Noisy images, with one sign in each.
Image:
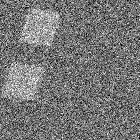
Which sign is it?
colon
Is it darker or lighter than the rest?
lighter
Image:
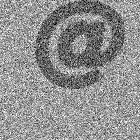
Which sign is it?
at sign
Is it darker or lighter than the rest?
darker
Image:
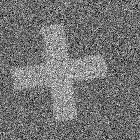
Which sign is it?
plus sign
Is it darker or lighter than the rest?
lighter
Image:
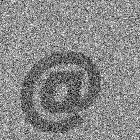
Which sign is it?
at sign
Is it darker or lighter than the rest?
darker
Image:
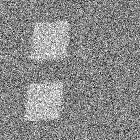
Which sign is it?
colon
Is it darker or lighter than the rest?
lighter
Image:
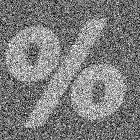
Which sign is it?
percent sign
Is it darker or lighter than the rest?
lighter
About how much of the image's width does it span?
nearly all
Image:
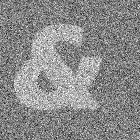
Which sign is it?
ampersand
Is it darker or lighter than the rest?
lighter
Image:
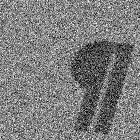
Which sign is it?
pilcrow
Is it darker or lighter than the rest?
darker
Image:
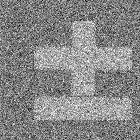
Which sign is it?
plus-minus sign
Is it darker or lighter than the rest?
lighter
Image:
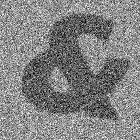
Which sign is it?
ampersand
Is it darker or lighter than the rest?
darker
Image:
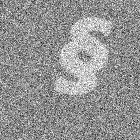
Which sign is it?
section sign
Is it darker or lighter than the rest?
lighter
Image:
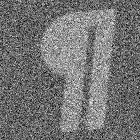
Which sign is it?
pilcrow
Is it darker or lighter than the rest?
lighter
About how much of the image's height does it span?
nearly all
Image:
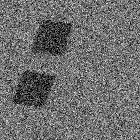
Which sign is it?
colon
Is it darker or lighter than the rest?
darker
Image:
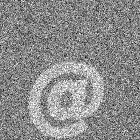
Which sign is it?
at sign
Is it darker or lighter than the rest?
lighter
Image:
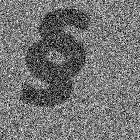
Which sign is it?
section sign
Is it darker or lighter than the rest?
darker
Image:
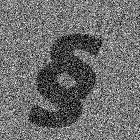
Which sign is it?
section sign
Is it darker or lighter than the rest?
darker
